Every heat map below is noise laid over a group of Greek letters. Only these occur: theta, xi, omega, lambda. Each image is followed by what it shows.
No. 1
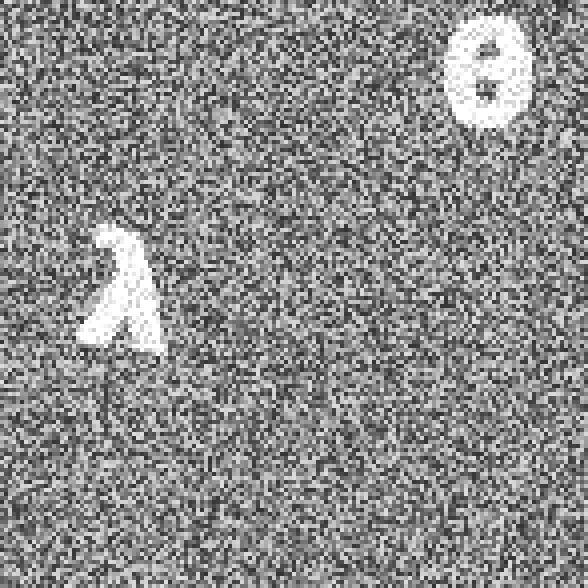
top right: theta; middle left: lambda
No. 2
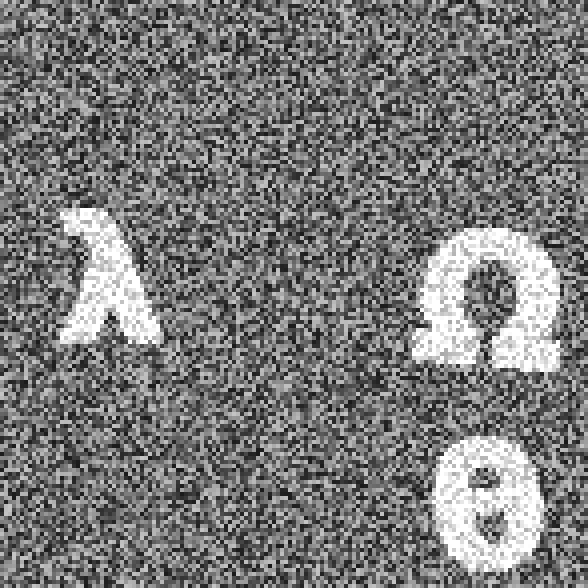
middle left: lambda; middle right: omega; bottom right: theta
